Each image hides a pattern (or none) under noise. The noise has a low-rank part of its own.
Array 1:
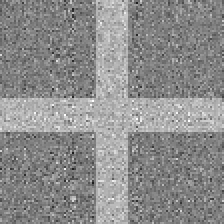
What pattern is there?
bands of rows crossing bands of columns
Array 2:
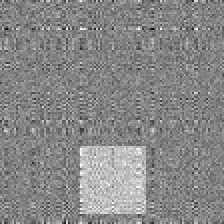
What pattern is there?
one block
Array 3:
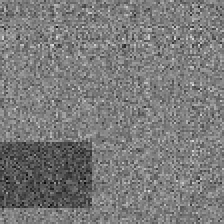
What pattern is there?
one block
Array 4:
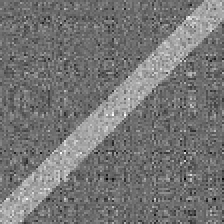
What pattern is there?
a diagonal band
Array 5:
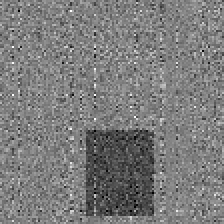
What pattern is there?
one block
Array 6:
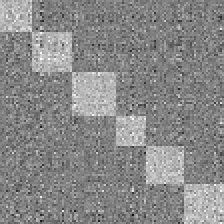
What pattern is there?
blocks along the diagonal
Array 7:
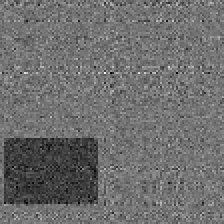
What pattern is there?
one block
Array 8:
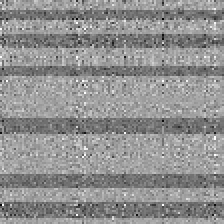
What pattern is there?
bands of rows
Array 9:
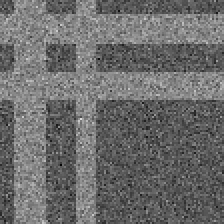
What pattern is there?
bands of rows crossing bands of columns
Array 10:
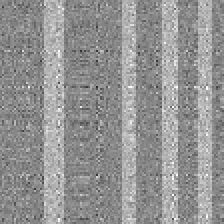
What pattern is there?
bands of columns
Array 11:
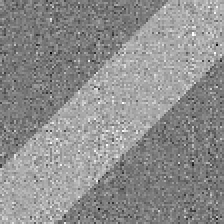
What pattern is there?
a diagonal band
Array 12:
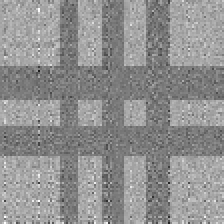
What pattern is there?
bands of rows crossing bands of columns
